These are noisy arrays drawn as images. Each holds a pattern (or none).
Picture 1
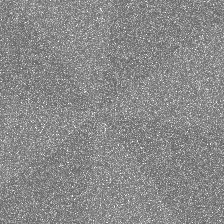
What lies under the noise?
spokes from one point
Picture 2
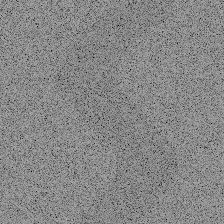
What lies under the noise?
a wavy band
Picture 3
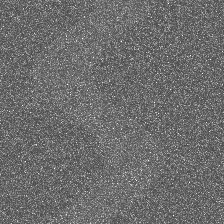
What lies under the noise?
a wavy band
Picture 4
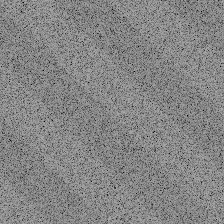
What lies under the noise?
diagonal stripes
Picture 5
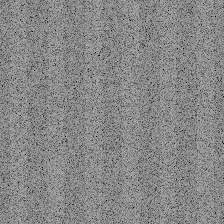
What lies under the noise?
vertical stripes
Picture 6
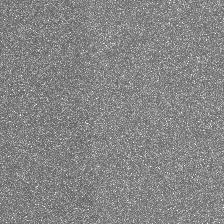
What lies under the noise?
a sharp edge
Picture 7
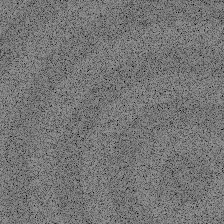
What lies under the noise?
rings round one point
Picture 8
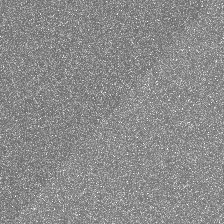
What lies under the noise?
a sharp edge
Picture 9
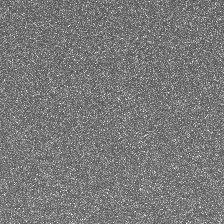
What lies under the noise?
a smooth slope
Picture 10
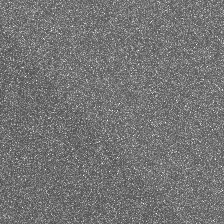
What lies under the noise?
a sharp edge
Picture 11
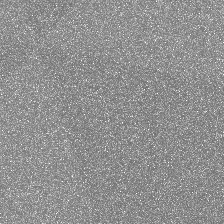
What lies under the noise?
spokes from one point
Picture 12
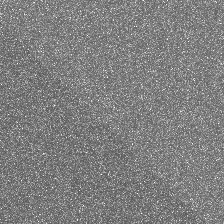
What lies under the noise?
a sharp edge
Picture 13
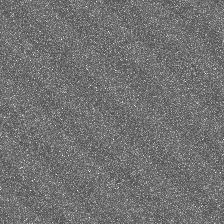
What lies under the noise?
diagonal stripes
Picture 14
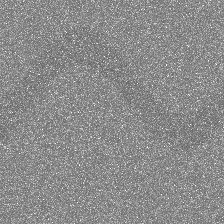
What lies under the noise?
a wavy band
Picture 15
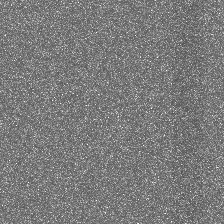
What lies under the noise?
one vertical stripe
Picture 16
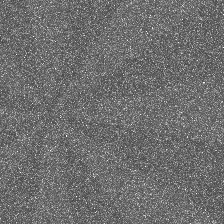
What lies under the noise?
spokes from one point
